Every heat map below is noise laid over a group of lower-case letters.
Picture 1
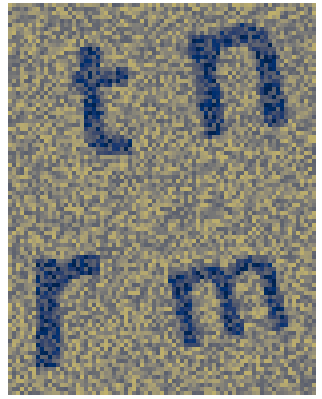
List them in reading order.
top left: t; top right: n; bottom left: r; bottom right: m
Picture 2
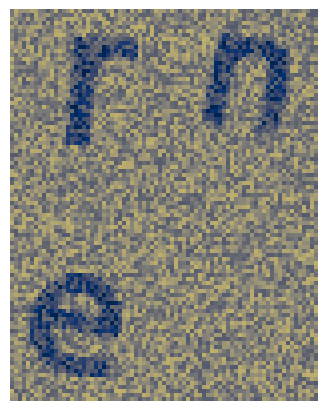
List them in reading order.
top left: r; top right: n; bottom left: e
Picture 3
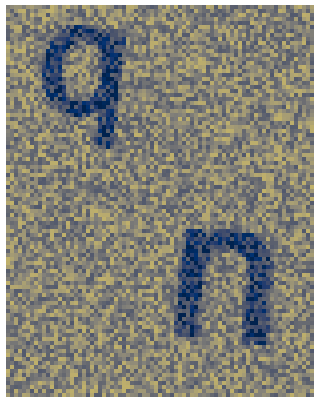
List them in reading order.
top left: q; bottom right: n
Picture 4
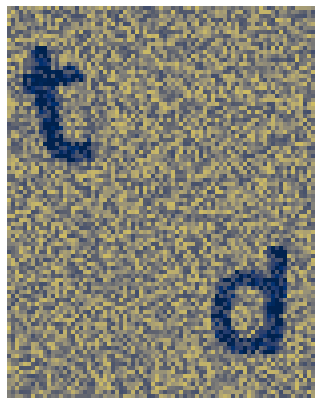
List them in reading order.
top left: t; bottom right: d
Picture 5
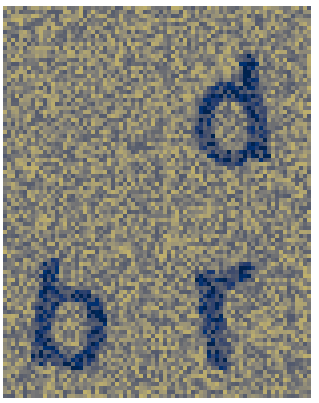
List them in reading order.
top right: d; bottom left: b; bottom right: r
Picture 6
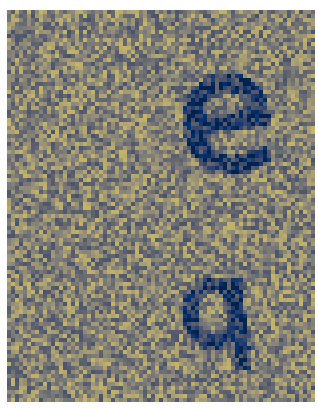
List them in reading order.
top right: e; bottom right: q
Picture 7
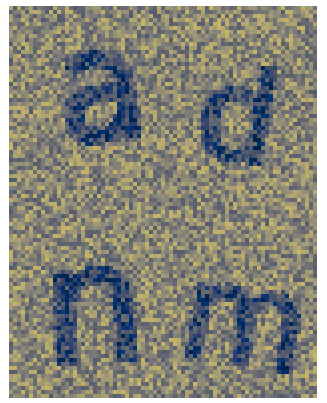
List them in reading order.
top left: a; top right: d; bottom left: n; bottom right: m
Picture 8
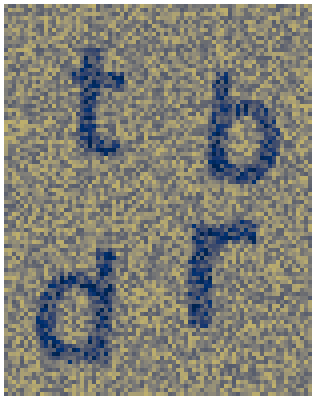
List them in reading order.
top left: t; top right: b; bottom left: d; bottom right: r
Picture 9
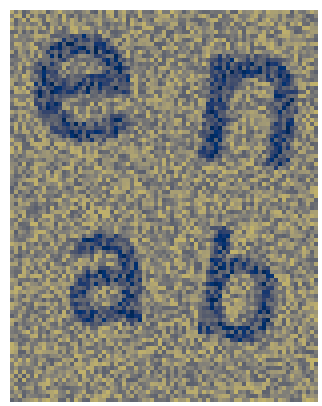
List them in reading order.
top left: e; top right: n; bottom left: a; bottom right: b
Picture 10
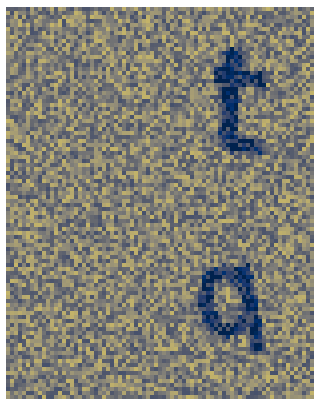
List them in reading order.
top right: t; bottom right: q
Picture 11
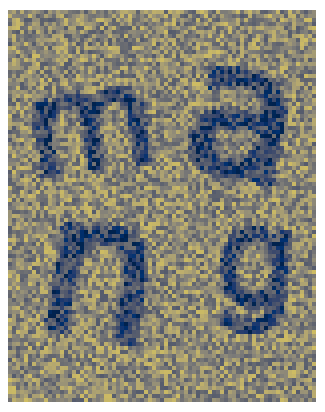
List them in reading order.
top left: m; top right: a; bottom left: n; bottom right: g
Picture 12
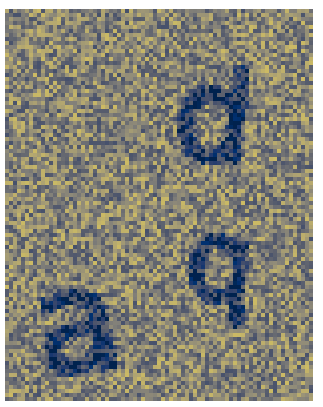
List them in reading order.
top right: d; bottom left: a; bottom right: q
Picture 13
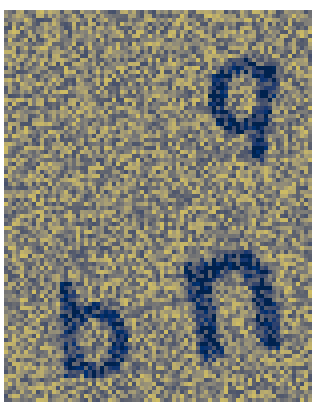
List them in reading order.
top right: q; bottom left: b; bottom right: n
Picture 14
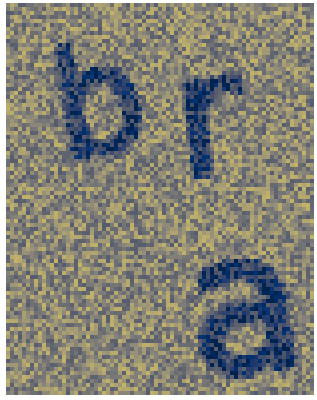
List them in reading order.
top left: b; top right: r; bottom right: a
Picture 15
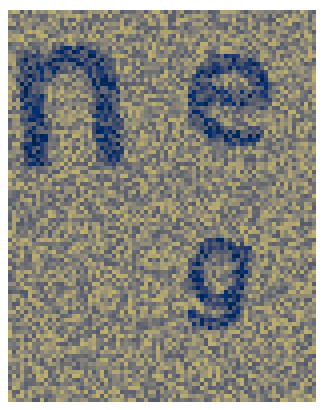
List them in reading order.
top left: n; top right: e; bottom right: g
